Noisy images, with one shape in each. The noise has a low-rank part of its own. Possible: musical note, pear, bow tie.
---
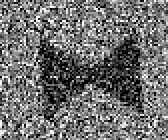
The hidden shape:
bow tie
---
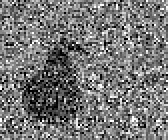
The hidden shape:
pear
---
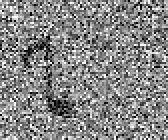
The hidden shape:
musical note
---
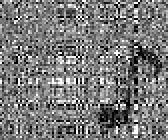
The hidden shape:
musical note
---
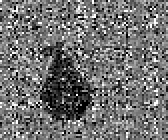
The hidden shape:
pear
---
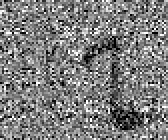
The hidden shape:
musical note
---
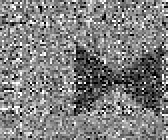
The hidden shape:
bow tie
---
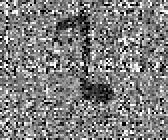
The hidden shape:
musical note
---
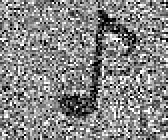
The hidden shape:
musical note
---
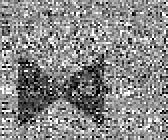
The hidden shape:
bow tie
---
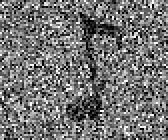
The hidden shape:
musical note
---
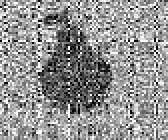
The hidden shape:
pear
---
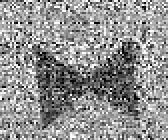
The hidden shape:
bow tie
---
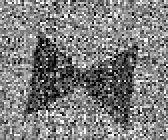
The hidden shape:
bow tie
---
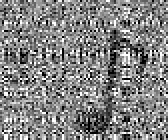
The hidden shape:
musical note
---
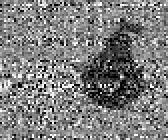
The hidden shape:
pear
